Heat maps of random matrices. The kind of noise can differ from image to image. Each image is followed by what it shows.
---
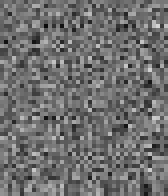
low rank plus noise
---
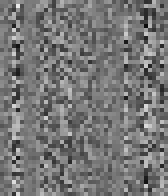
columns of uneven size
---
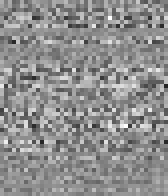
rows of uneven size
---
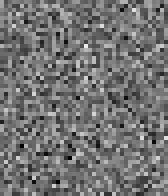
independent entries
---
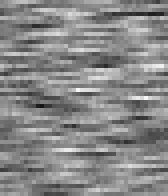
streaked along the rows
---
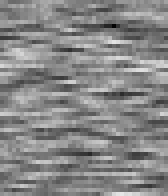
streaked along the rows
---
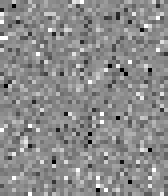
heavy tails
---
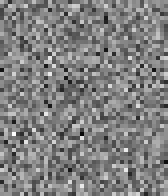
low rank plus noise
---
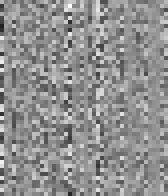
columns of uneven size
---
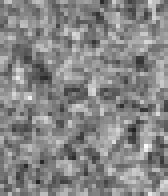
blotchy
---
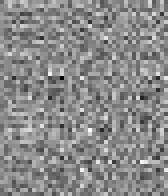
low rank plus noise
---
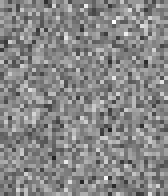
independent entries
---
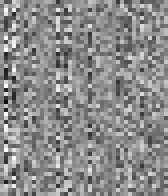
columns of uneven size
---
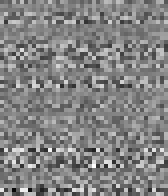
rows of uneven size
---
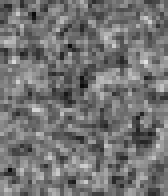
blotchy
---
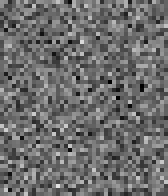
independent entries
